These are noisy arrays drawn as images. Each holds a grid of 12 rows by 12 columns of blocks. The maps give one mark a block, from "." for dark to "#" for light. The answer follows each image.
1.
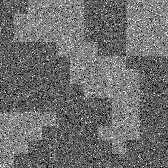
. . # # # # . . . # # #
. # # # # # . . . # # #
. # # # # # . . . # # #
. . . . # # # . . # # #
. . . . . # # # # . . .
. . . . . # # # # # . .
. . . . . . # # # # . .
. . . . . . . . # # . .
# # # # . . . . # # . .
# # # . . . . # # # . .
# # . . . . . . # . . .
# . . . . . . . . . . .
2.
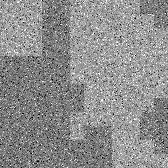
# # # . . # # # # # . .
# # # . . # # # # # # .
# # # . . # # # # # # #
# # # . . # # # # # # #
. . . . . # # # # # # #
. . . . . # # # # # # #
. . . . . . # # # # # #
. . . . . . # # # # # .
. . . . . # # # # # . .
. . . . . # . . # # . .
. . . . . . . . # # # .
. . . . . . . . # # # #
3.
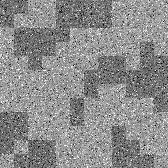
. . # # . . . . # # # #
. # # # . . . . # # # #
# . . . . # # # # # # #
# . . . # # # # # # . #
# # . # # # # . . # . .
# # # # # # . . . . . .
# # # # # # . # # . . .
# # # # # . # # # # # .
. . # # # . # # # # # #
. . # # # # # # . # # #
. # . . # # # # . . # #
# . . . # # # # . . . #
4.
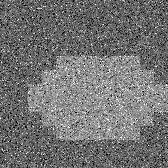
. . . . . . . . . . . .
. . . . . . . . . . . .
. . . . . . . . . . . .
. . . . . . . . . . . .
. . . . # # # # # # . .
. . . # # # # # # # # .
. . # # # # # # # # # #
. . # # # # # # # # # #
. . . # # # # # # # # .
. . . . # # # # # # . .
. . . . . . . . . . . .
. . . . . . . . . . . .
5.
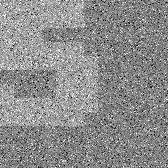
# # # # # # . . . . . .
# # # # # # . . . . . .
# # # . . . . . . . . .
# # # # # # . . . . . .
# # # # # # # . . . . .
. . . . # # # . . . . .
# . . . # # # . . . . .
# # # # # # # . . . . .
# # # # # # . . . . . .
. . . . . . . . . . . .
. . . . . . . . . . . .
. . . . . . . . . . . .
